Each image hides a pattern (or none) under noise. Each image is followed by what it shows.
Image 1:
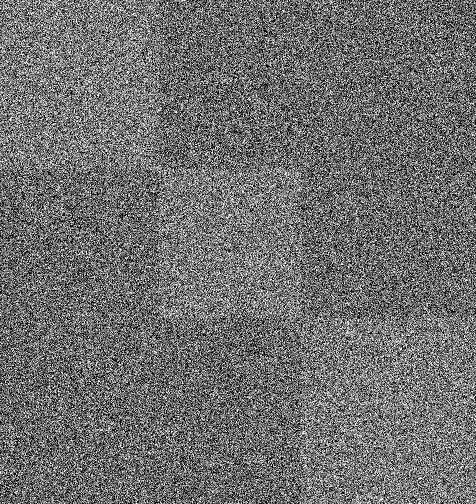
blocks along the diagonal
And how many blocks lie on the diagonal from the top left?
3
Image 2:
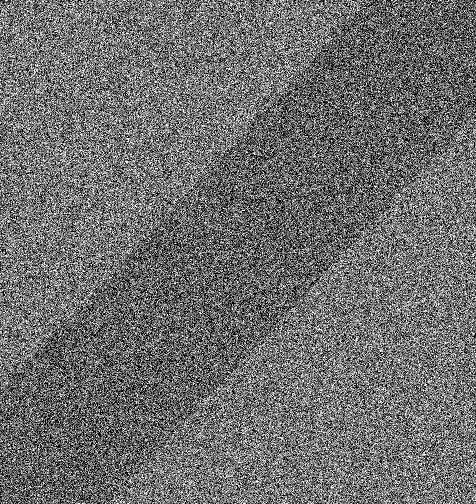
a diagonal band
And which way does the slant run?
bottom left to top right
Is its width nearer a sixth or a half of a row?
a half
